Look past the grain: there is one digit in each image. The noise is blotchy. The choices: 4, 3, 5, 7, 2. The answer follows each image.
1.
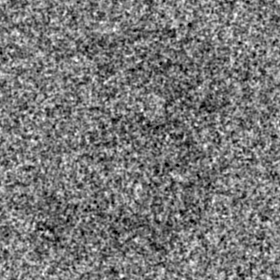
3
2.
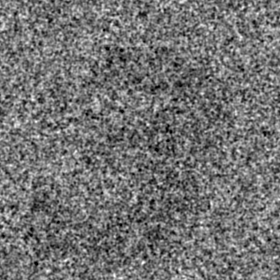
3
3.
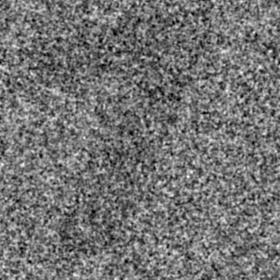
7
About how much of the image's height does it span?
nearly all
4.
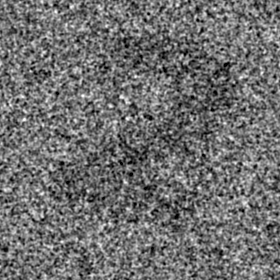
2
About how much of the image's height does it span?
two thirds
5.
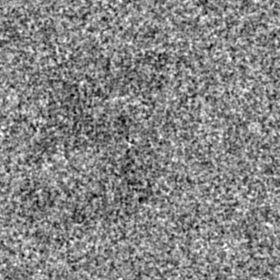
5
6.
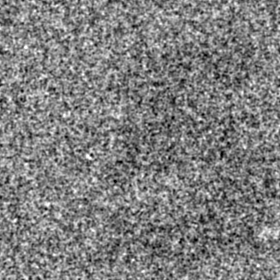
5
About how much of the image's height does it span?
nearly all
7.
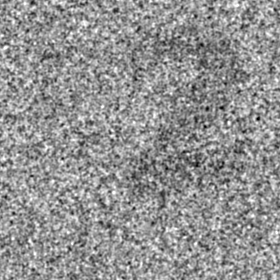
2
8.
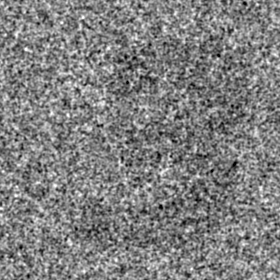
3
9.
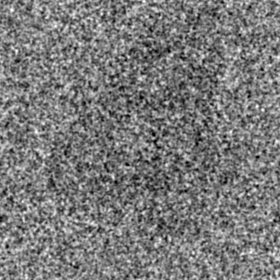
4
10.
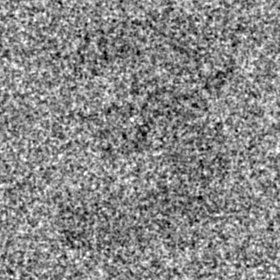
3
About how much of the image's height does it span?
nearly all
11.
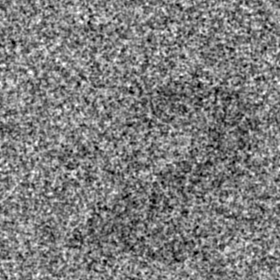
2
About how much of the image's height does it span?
two thirds
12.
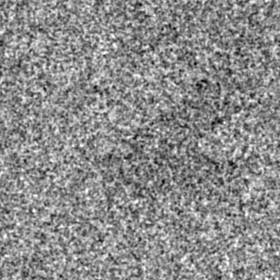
2
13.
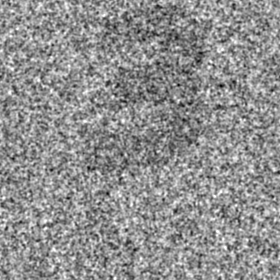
3
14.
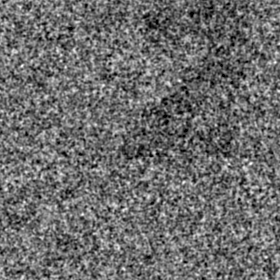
2
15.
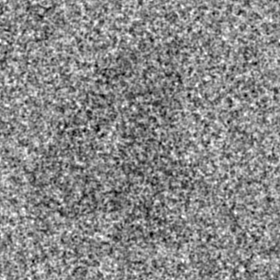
4
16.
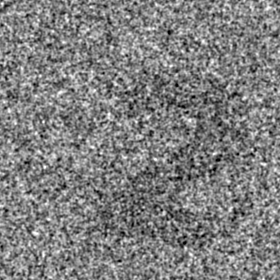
2
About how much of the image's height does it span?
two thirds
